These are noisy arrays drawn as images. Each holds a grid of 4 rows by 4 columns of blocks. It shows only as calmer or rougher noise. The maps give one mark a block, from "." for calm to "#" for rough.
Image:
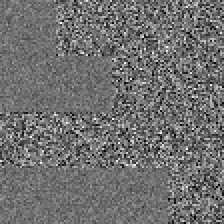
.###
..##
####
...#
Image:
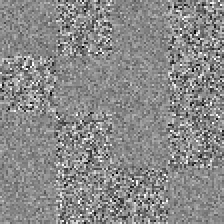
.#.#
#..#
.#.#
.##.
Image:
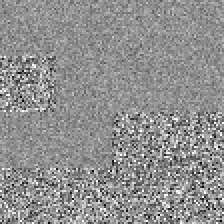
....
#...
..##
####
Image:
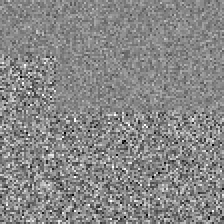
....
#...
####
####
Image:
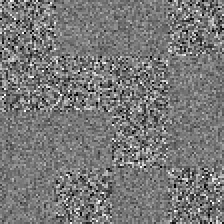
#..#
###.
..#.
.#.#
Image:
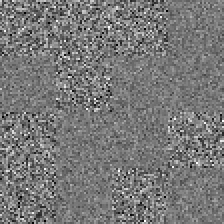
###.
.#..
#..#
#.#.
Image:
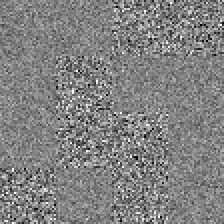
..##
.#..
.##.
#.#.
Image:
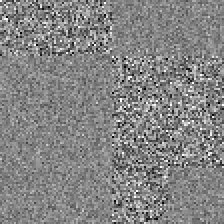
##..
..##
..##
..#.
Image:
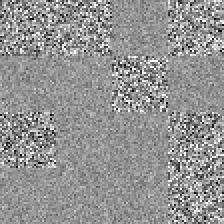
##.#
..#.
#..#
...#
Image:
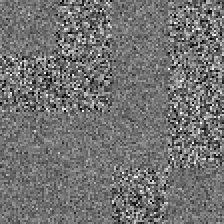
.#.#
##.#
...#
..#.
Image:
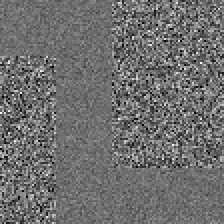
..##
#.##
#.##
#...
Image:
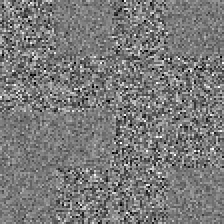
#.#.
####
..##
.##.
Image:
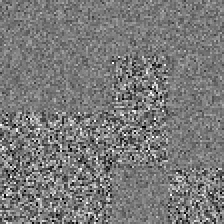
....
..#.
###.
##.#
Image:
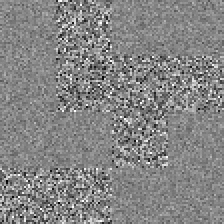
.#..
.###
..#.
##..
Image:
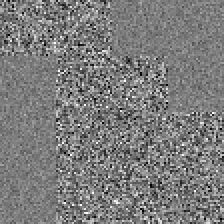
##..
.##.
.###
.###
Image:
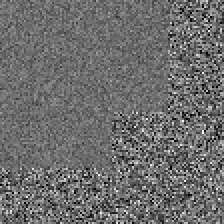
...#
...#
..##
####
